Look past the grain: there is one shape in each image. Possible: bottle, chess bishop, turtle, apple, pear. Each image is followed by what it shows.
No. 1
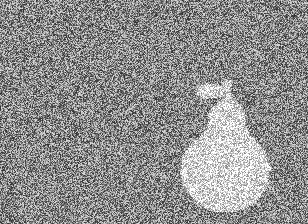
pear
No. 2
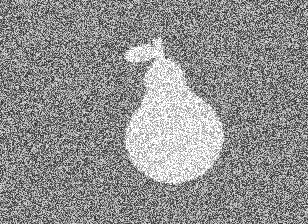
pear
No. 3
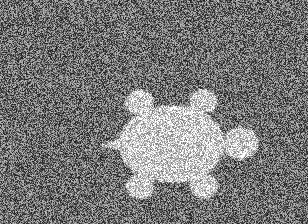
turtle
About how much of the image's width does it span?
half
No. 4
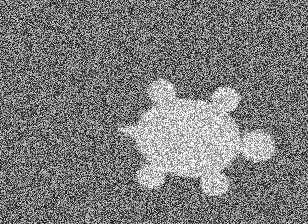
turtle
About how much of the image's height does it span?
half
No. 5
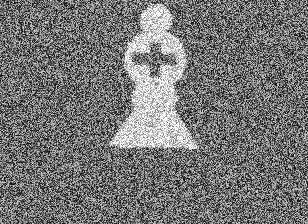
chess bishop
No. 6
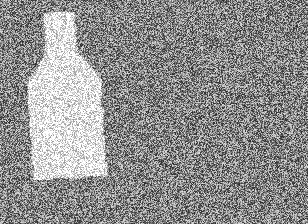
bottle
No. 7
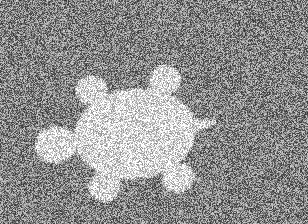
turtle
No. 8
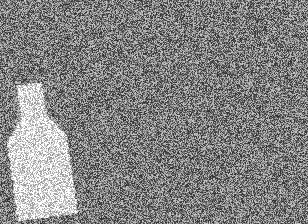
bottle
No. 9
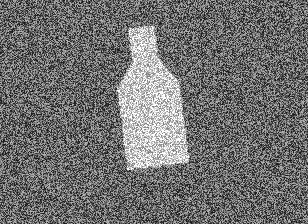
bottle
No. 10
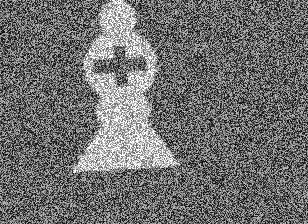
chess bishop
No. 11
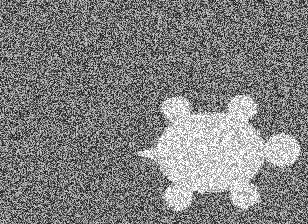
turtle
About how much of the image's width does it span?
half
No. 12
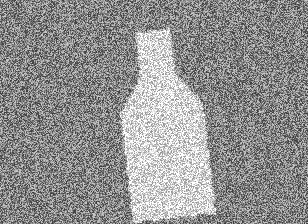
bottle
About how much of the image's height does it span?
nearly all
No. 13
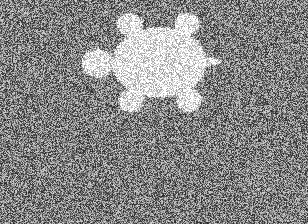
turtle
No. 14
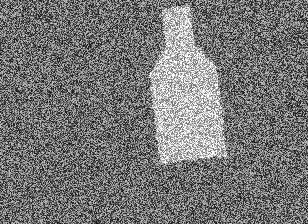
bottle
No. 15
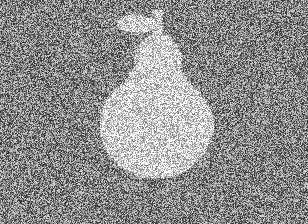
pear
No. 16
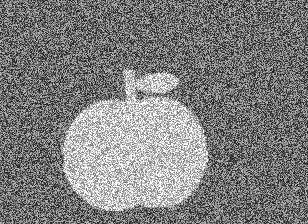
apple
